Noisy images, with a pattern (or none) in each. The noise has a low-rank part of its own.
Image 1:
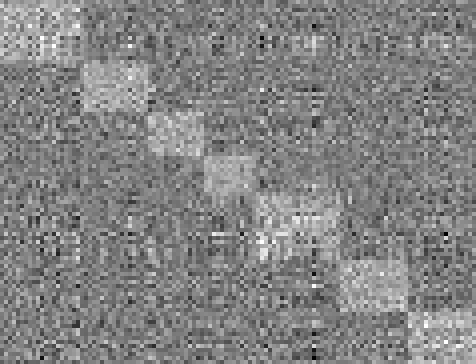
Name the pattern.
blocks along the diagonal
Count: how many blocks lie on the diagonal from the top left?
7
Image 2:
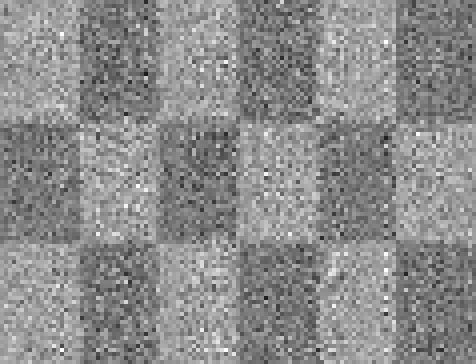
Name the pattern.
a checkerboard
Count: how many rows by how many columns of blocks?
3 by 6
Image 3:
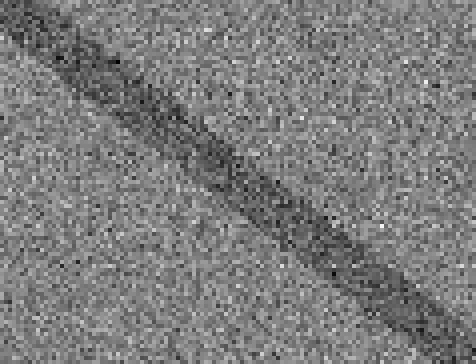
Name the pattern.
a diagonal band
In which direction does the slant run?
top left to bottom right
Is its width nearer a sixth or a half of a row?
a sixth
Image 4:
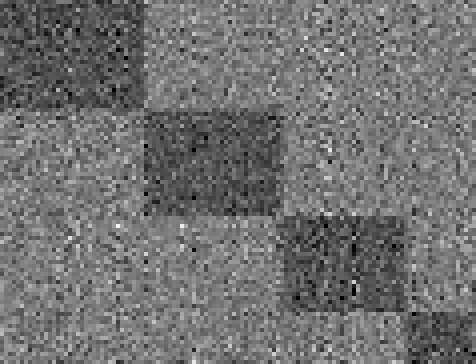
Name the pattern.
blocks along the diagonal
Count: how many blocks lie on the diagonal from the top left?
4
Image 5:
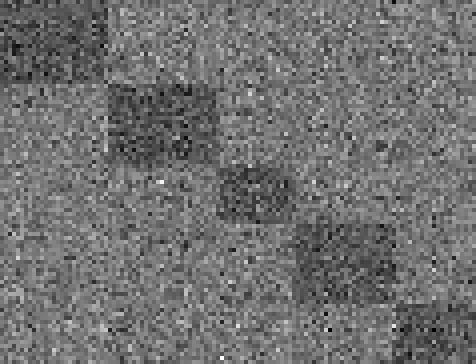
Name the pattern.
blocks along the diagonal
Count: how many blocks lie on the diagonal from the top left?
5
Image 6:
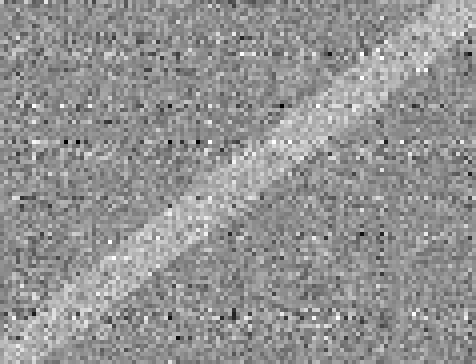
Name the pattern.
a diagonal band
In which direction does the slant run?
bottom left to top right
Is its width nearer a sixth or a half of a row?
a sixth
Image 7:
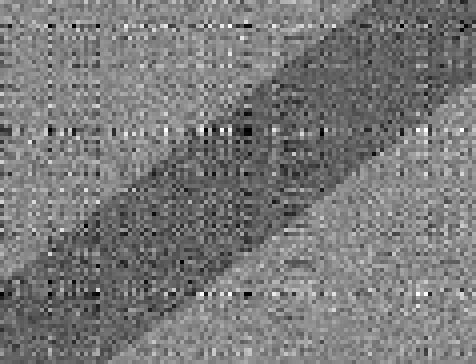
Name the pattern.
a diagonal band
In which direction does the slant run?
bottom left to top right
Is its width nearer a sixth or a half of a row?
a half
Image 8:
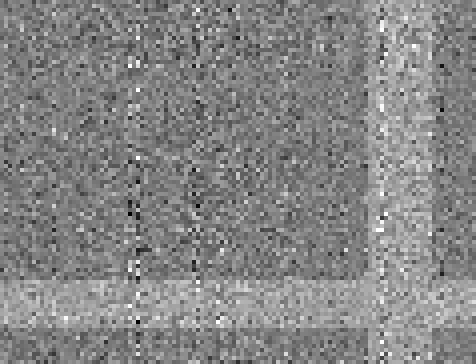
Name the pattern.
bands of rows crossing bands of columns
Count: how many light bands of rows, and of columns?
1 and 1
